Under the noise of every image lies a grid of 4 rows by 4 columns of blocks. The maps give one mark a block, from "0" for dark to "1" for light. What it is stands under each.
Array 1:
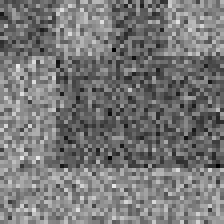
0101
1000
1000
1111
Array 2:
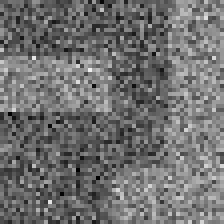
0001
1101
0001
0011
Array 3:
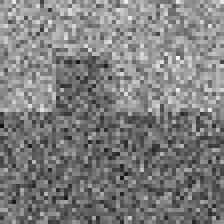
1111
1011
0000
0000
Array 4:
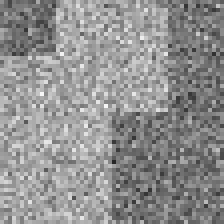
0110
1110
1100
1100
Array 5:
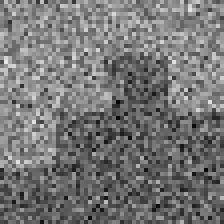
1111
1101
1000
0000
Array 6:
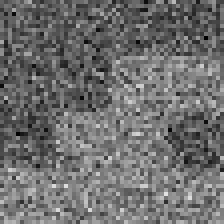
0000
0011
0110
1111
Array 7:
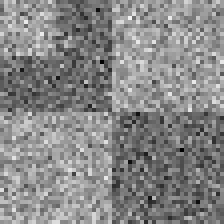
1011
0011
1100
1100
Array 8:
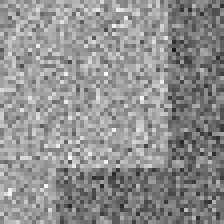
1110
1110
1110
1000
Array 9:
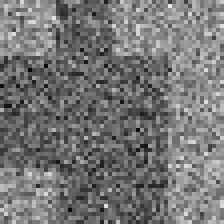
1011
0001
0001
1001
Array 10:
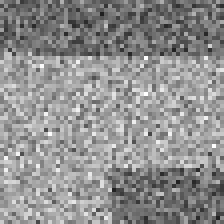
0000
1111
1111
1100
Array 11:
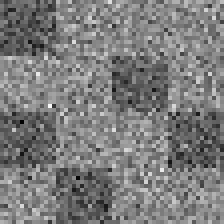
0111
1101
0110
1011
